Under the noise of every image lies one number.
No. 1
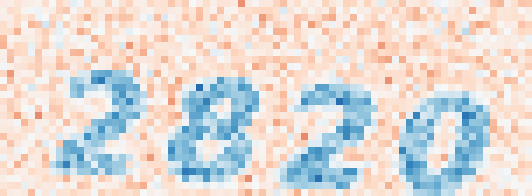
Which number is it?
2820
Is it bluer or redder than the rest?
bluer
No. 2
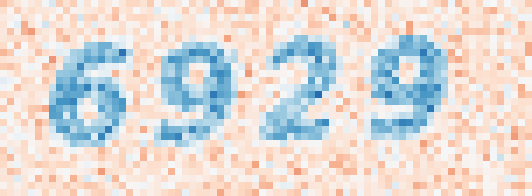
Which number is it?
6929
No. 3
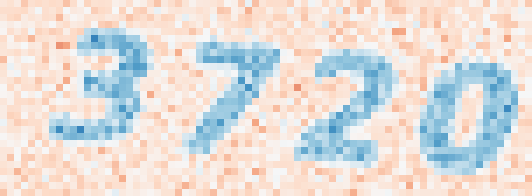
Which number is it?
3720
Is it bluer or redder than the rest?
bluer
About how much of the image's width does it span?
nearly all
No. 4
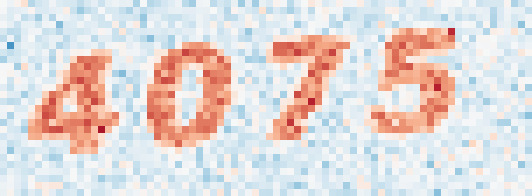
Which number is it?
4075
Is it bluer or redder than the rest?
redder
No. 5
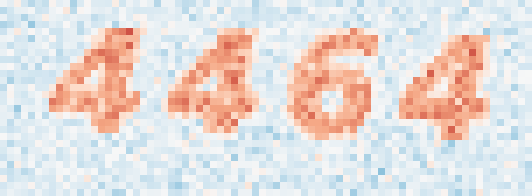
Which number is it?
4464
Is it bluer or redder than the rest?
redder
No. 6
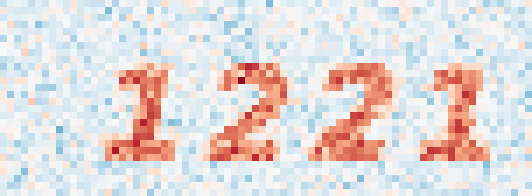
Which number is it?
1221
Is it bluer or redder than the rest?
redder
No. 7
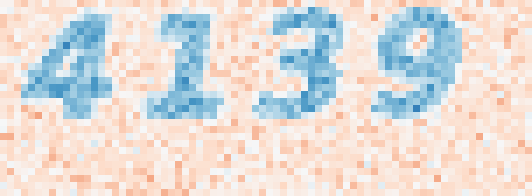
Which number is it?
4139
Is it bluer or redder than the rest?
bluer
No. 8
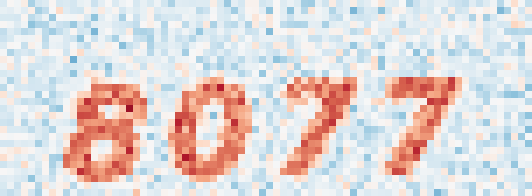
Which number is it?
8077
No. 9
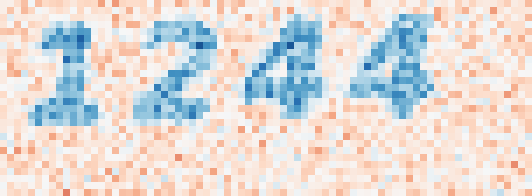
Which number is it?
1244
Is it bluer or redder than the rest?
bluer
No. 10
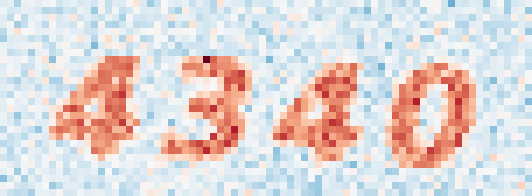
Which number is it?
4340
